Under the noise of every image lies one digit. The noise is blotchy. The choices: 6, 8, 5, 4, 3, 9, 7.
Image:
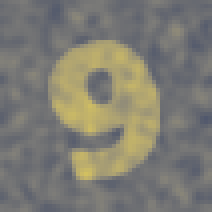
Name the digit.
9
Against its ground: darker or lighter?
lighter
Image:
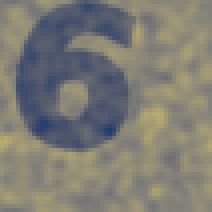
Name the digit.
6
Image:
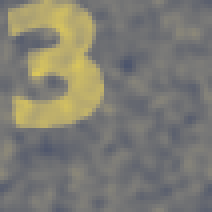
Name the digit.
3
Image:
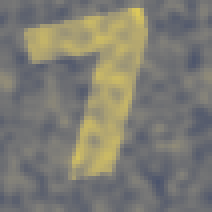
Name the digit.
7
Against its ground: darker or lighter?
lighter
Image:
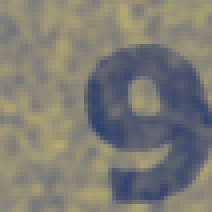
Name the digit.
9
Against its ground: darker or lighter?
darker
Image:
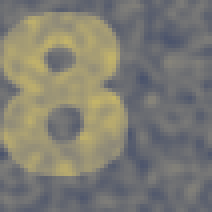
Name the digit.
8
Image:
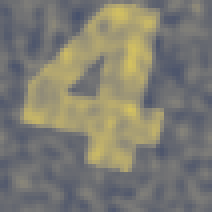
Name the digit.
4
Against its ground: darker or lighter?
lighter
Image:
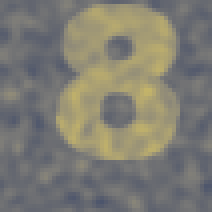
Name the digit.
8
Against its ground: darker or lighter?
lighter
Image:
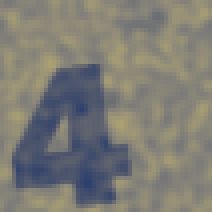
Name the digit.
4
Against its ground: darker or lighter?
darker
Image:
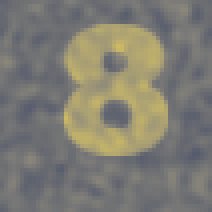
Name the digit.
8
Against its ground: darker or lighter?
lighter
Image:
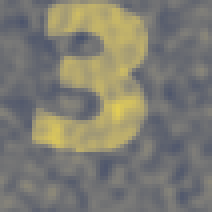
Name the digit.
3
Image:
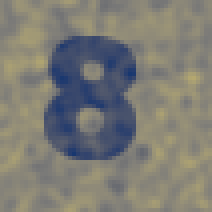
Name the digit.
8
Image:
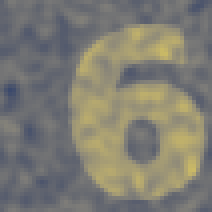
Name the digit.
6
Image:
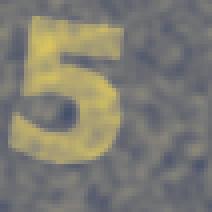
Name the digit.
5
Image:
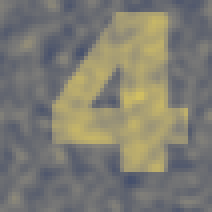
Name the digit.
4
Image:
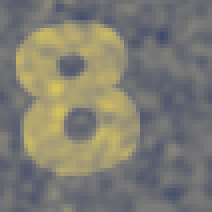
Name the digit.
8
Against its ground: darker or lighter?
lighter
